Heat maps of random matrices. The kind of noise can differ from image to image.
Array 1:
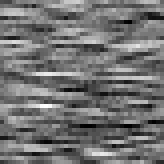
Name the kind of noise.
streaked along the rows
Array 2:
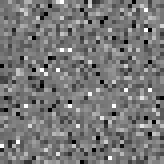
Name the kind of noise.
heavy tails
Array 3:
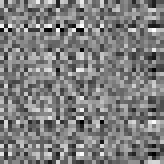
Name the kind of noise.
low rank plus noise
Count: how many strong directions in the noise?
one
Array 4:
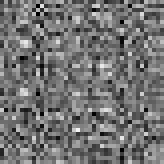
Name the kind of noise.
low rank plus noise
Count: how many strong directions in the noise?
three or four
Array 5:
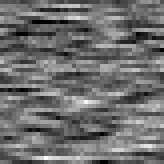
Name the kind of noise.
streaked along the rows
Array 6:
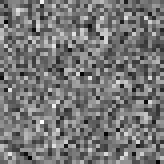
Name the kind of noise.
independent entries
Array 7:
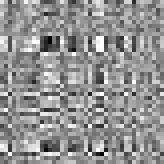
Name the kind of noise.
low rank plus noise
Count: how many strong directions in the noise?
one
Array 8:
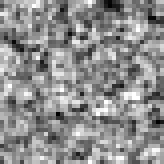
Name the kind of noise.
blotchy
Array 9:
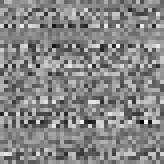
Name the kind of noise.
rows of uneven size
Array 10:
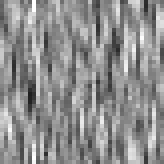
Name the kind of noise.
streaked along the columns
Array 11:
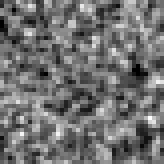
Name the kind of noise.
blotchy
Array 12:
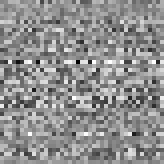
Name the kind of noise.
rows of uneven size
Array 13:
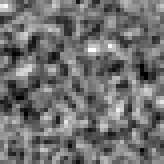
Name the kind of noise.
blotchy
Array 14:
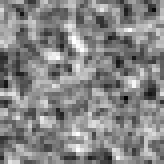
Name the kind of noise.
blotchy
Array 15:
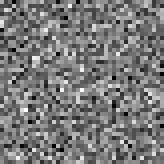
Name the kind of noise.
independent entries
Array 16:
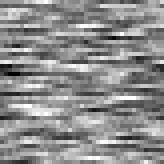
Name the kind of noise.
streaked along the rows
